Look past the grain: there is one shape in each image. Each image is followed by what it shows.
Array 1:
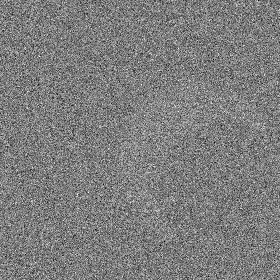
crescent
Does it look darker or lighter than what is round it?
lighter
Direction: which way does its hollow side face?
down and right
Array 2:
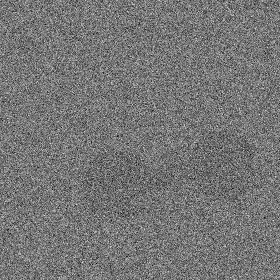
dumbbell
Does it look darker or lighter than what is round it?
darker
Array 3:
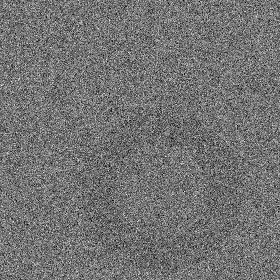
ring
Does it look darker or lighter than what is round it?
darker
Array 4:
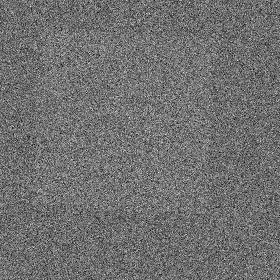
square
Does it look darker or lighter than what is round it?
lighter
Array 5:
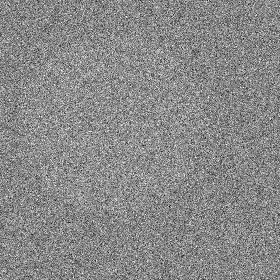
disc
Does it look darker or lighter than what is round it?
lighter
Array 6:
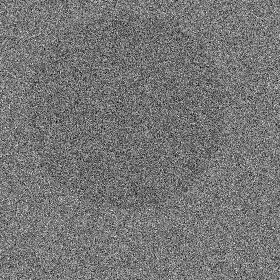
disc
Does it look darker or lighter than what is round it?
darker
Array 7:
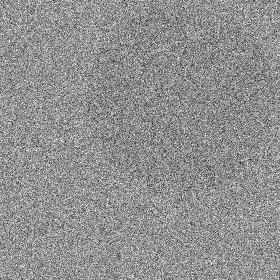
disc
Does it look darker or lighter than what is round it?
darker
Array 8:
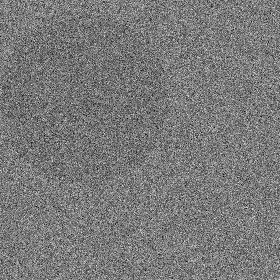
disc
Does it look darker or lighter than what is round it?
darker
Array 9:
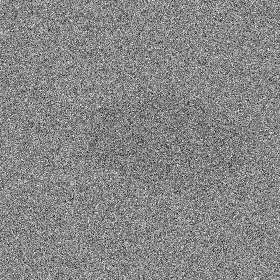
ellipse
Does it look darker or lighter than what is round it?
darker
